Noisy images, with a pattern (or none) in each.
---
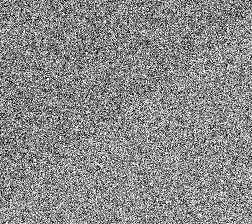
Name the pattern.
a sharp edge
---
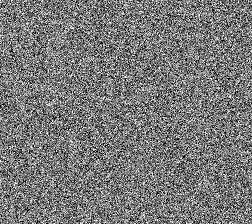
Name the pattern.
only noise
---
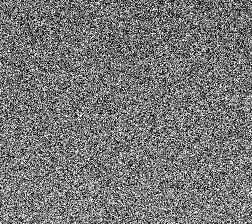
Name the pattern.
a smooth slope
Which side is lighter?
bottom
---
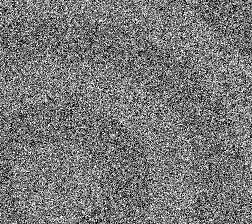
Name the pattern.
rings round one point
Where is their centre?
bottom left
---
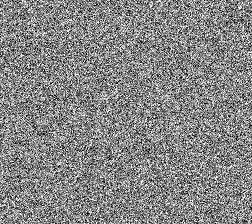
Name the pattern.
only noise
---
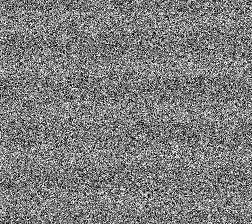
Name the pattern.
horizontal stripes
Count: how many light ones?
5
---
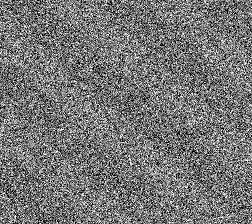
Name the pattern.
diagonal stripes
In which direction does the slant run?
top left to bottom right
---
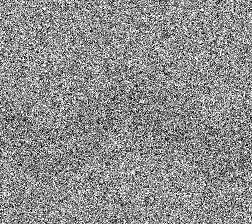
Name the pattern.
a wavy band
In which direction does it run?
left to right
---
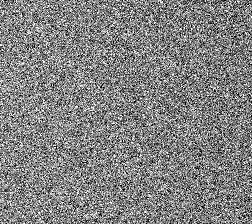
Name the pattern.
a smooth slope
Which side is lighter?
left
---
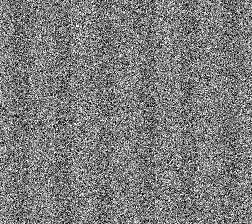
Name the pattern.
vertical stripes
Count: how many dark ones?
6
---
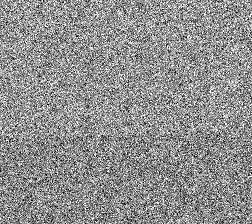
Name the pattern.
a sharp edge
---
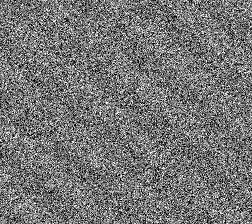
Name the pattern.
diagonal stripes
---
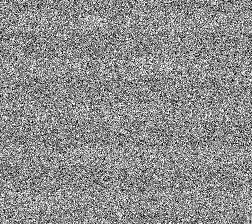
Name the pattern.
horizontal stripes
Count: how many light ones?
5
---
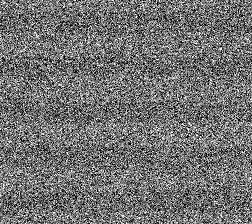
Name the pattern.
horizontal stripes
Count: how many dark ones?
5
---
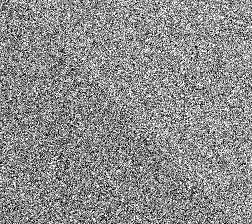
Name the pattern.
a sharp edge
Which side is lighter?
top right
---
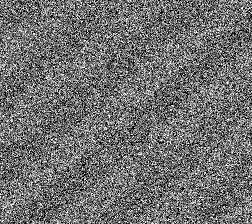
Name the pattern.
diagonal stripes
